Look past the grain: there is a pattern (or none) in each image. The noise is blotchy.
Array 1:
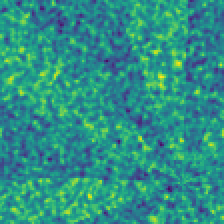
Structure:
spokes from one point
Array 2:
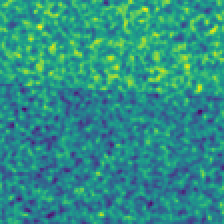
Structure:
a sharp edge
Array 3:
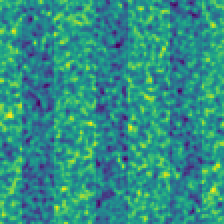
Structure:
vertical stripes
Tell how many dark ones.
3
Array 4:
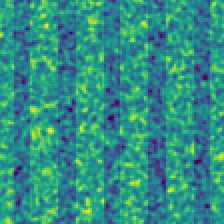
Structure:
vertical stripes
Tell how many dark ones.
5
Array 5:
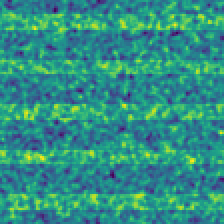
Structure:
horizontal stripes
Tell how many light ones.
5
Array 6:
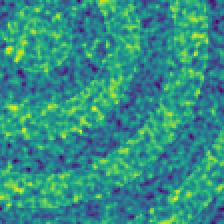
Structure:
rings round one point
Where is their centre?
top left
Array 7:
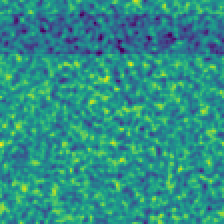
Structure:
one horizontal stripe
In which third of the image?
top
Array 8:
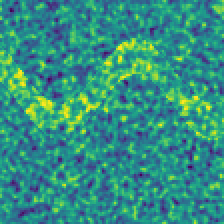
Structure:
a wavy band
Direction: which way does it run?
left to right
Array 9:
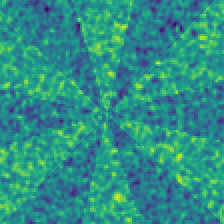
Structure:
spokes from one point
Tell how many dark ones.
6
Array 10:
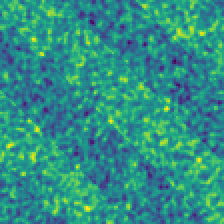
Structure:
diagonal stripes
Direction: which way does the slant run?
top left to bottom right
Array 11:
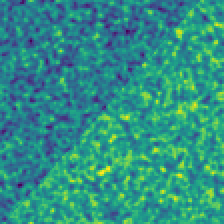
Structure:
a sharp edge
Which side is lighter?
bottom right
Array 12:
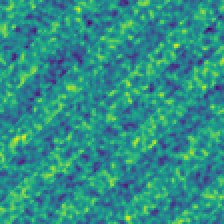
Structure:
diagonal stripes
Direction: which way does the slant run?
bottom left to top right
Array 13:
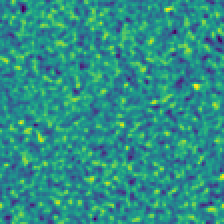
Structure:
only noise
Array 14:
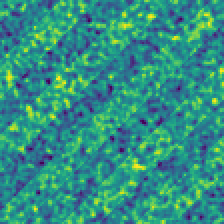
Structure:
diagonal stripes
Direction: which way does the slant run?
bottom left to top right
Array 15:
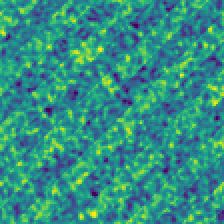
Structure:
diagonal stripes
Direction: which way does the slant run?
bottom left to top right
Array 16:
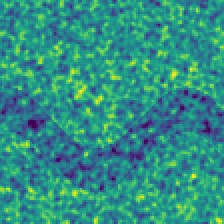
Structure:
a wavy band
